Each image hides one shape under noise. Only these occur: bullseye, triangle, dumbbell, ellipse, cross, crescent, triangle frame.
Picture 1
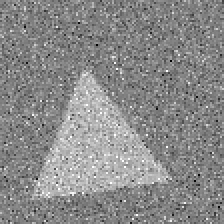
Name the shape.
triangle
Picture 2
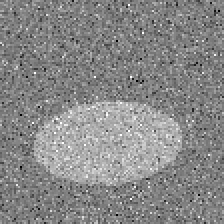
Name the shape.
ellipse
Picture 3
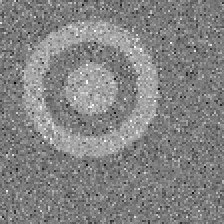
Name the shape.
bullseye
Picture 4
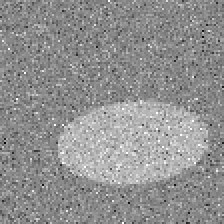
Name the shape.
ellipse
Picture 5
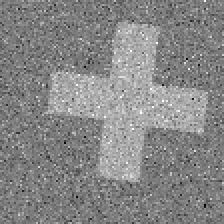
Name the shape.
cross
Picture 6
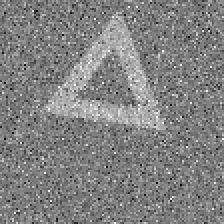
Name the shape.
triangle frame
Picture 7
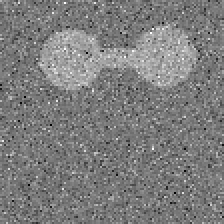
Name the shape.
dumbbell
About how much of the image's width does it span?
two thirds
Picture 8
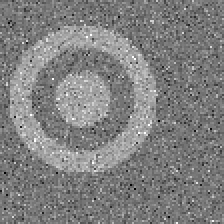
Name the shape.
bullseye
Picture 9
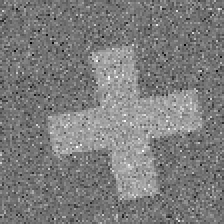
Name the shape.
cross
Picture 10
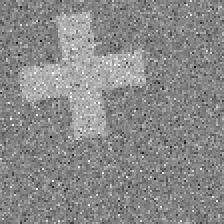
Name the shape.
cross
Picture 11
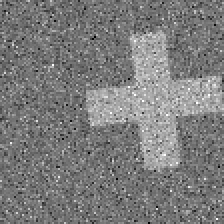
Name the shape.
cross
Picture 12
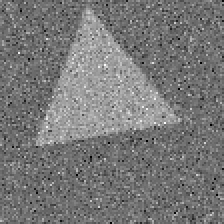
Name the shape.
triangle
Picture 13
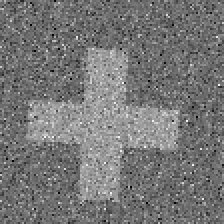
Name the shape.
cross
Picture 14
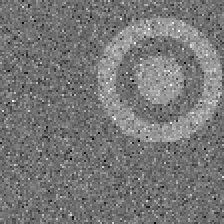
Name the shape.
bullseye
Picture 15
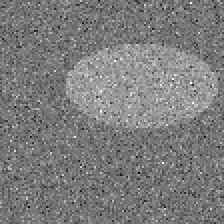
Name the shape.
ellipse
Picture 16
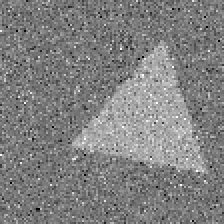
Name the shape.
triangle
